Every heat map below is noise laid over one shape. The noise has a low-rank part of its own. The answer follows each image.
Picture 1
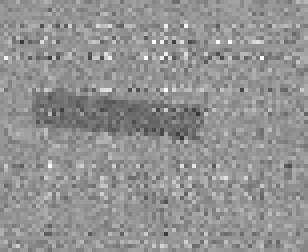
bar
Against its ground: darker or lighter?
darker
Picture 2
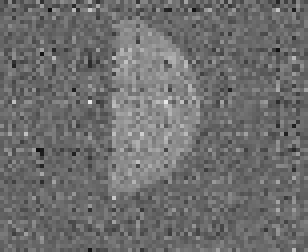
half disc
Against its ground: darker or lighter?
lighter
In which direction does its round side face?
right
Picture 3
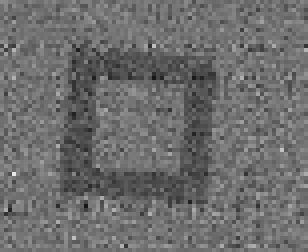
square frame
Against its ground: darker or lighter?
darker
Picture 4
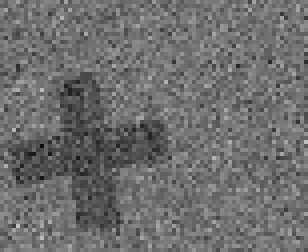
cross
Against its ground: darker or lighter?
darker
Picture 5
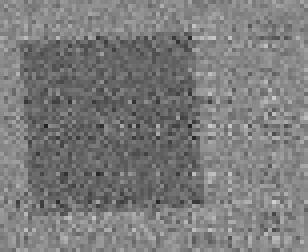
square
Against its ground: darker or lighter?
darker
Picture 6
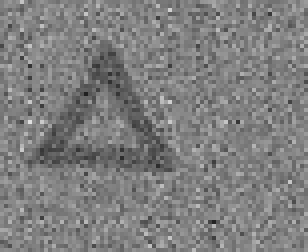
triangle frame
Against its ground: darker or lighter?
darker
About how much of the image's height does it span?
half
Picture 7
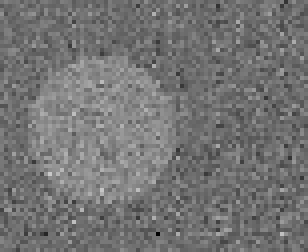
disc
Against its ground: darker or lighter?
lighter
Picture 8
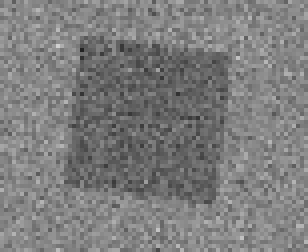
square
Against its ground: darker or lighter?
darker
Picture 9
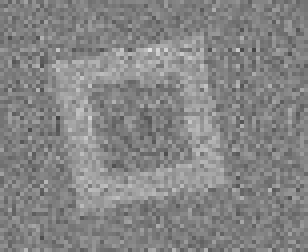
square frame
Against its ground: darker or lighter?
lighter
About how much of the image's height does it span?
two thirds
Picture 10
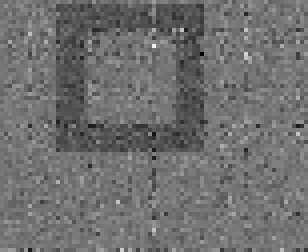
square frame
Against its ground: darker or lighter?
darker
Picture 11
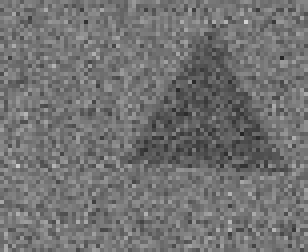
triangle
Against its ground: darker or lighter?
darker
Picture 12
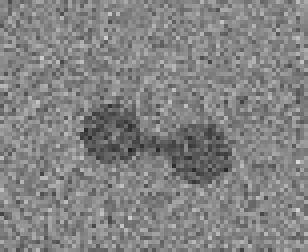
dumbbell
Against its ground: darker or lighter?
darker
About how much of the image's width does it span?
half
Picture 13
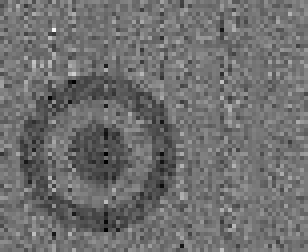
bullseye
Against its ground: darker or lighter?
darker
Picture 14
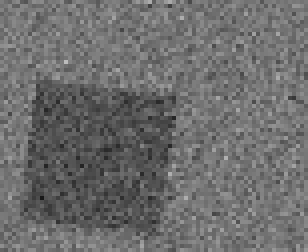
square
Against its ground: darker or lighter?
darker
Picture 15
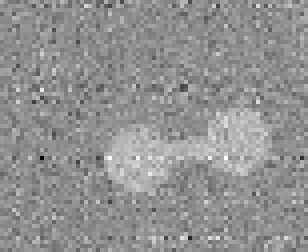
dumbbell
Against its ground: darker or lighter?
lighter
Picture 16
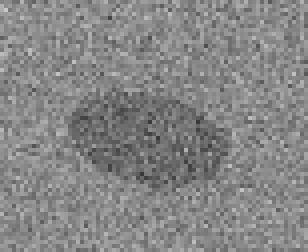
ellipse
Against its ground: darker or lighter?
darker
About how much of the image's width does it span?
half
